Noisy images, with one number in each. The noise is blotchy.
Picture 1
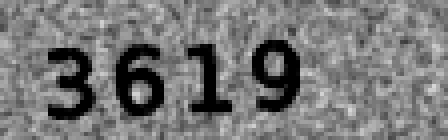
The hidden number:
3619
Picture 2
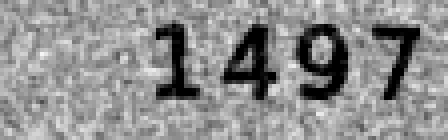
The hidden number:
1497
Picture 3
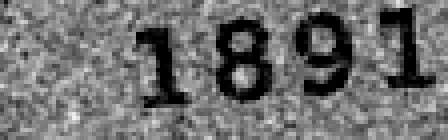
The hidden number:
1891
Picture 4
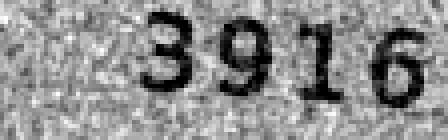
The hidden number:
3916
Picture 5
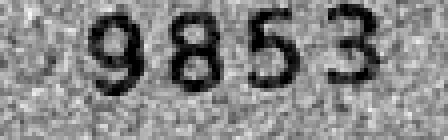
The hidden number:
9853
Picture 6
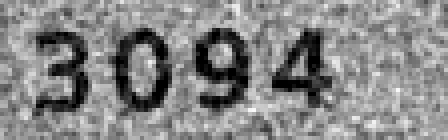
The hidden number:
3094
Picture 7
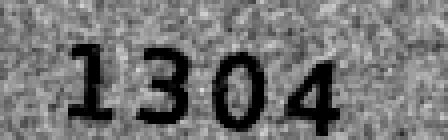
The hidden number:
1304
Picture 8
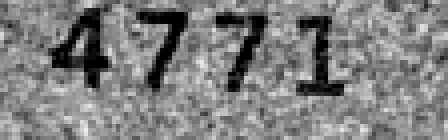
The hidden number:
4771
